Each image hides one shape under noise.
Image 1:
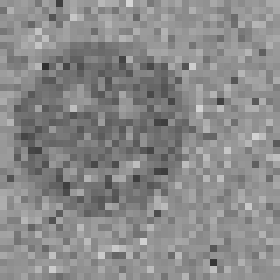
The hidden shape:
smiling face
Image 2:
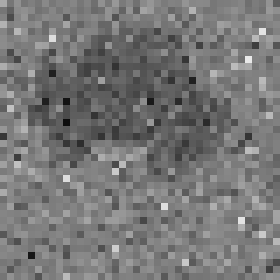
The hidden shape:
car
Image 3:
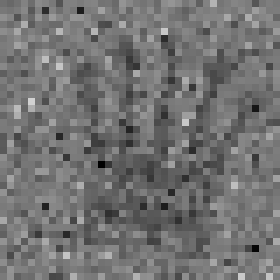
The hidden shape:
chess queen
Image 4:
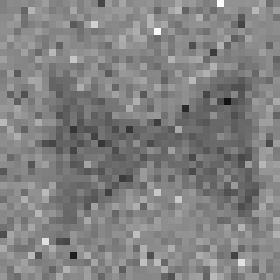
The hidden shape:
bow tie
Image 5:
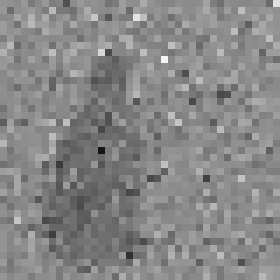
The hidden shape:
bottle
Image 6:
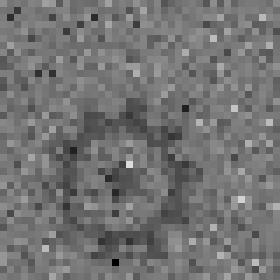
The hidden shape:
gear
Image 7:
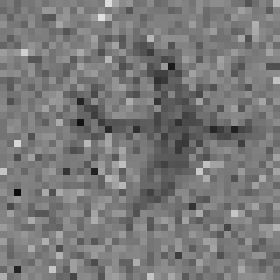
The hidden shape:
airplane
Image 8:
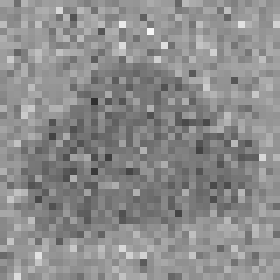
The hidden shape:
cloud
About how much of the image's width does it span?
nearly all
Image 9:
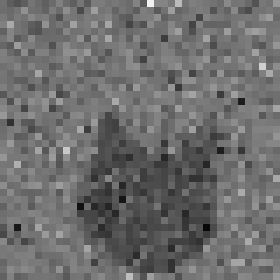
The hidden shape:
cat's head
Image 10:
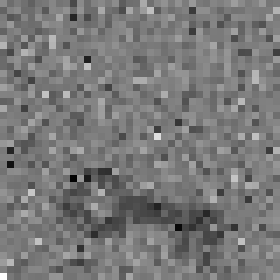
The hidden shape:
key
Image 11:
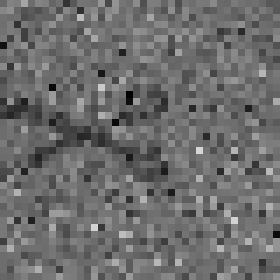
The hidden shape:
pair of scissors
